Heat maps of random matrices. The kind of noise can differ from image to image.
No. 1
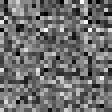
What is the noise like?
low rank plus noise
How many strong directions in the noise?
one
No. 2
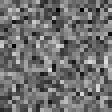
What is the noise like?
low rank plus noise
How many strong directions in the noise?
five to eight
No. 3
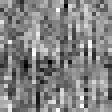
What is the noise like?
streaked along the columns
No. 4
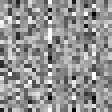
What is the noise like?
columns of uneven size
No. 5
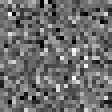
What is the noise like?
heavy tails
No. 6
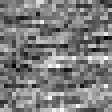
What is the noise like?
streaked along the rows
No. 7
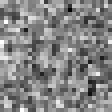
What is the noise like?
blotchy
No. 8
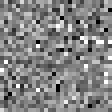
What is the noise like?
heavy tails
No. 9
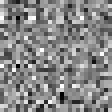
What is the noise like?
low rank plus noise
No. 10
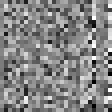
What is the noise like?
columns of uneven size
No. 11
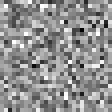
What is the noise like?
low rank plus noise
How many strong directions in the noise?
two
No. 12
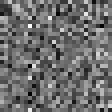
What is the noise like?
low rank plus noise
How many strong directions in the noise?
three or four
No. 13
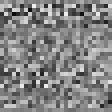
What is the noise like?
rows of uneven size
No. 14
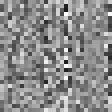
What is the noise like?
columns of uneven size
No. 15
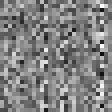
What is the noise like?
columns of uneven size
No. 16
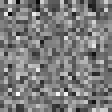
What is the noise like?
low rank plus noise
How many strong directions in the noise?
two
